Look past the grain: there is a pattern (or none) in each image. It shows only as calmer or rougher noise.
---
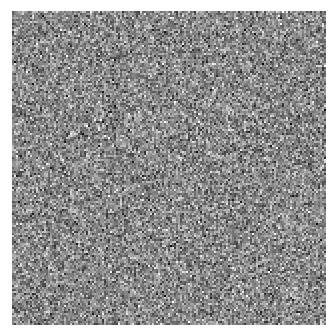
only noise
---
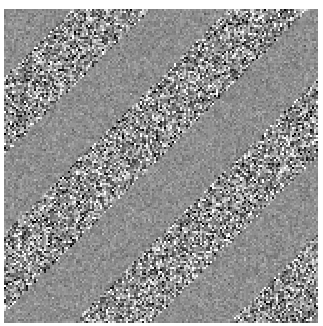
diagonal stripes
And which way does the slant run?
bottom left to top right
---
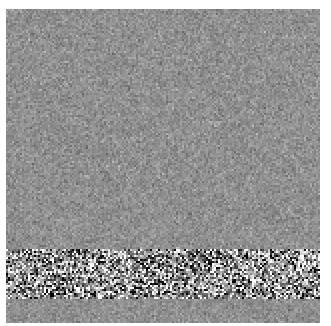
one horizontal stripe
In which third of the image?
bottom
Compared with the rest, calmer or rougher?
rougher
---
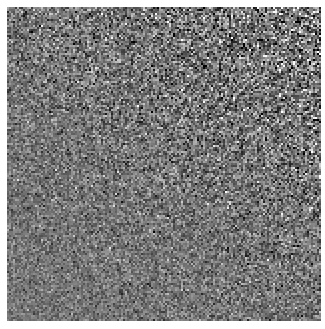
a smooth slope
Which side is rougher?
top right
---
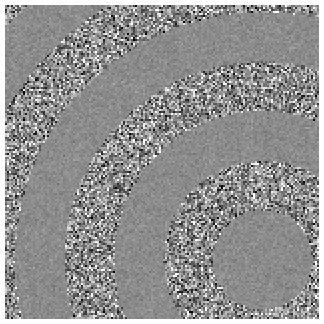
rings round one point
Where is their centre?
bottom right
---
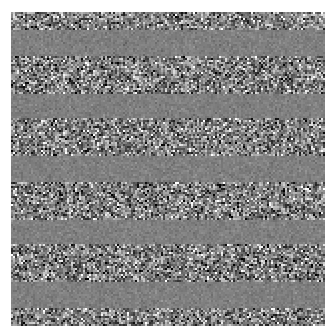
horizontal stripes
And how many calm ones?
5
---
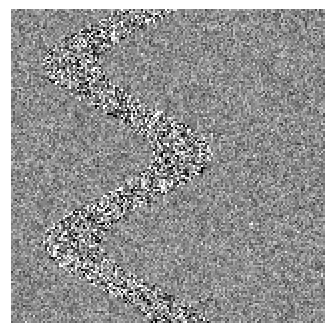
a wavy band
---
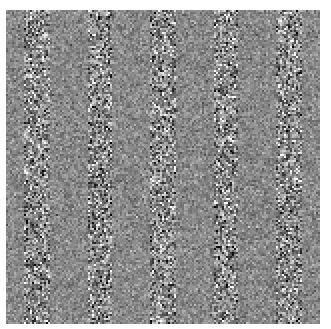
vertical stripes
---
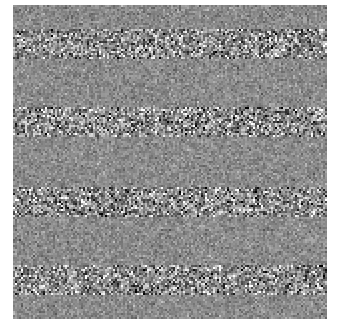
horizontal stripes
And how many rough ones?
4
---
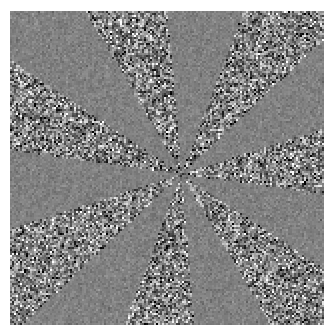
spokes from one point
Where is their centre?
centre
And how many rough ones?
7
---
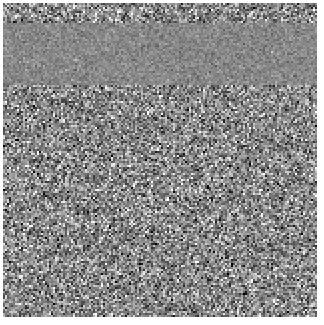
one horizontal stripe
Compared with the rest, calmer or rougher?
calmer
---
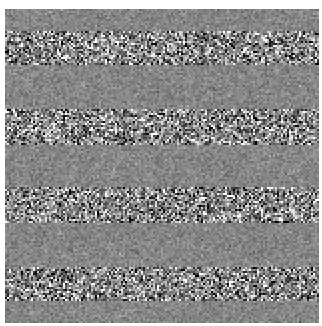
horizontal stripes
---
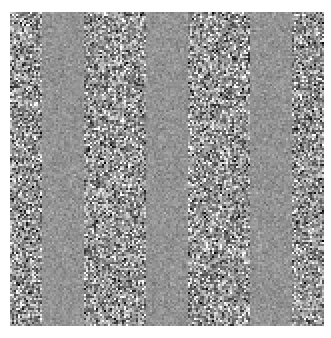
vertical stripes
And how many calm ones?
3
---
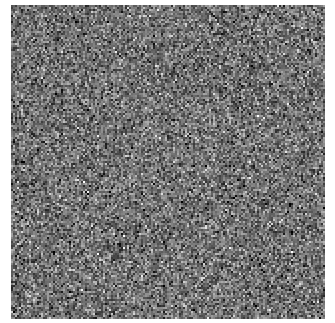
only noise
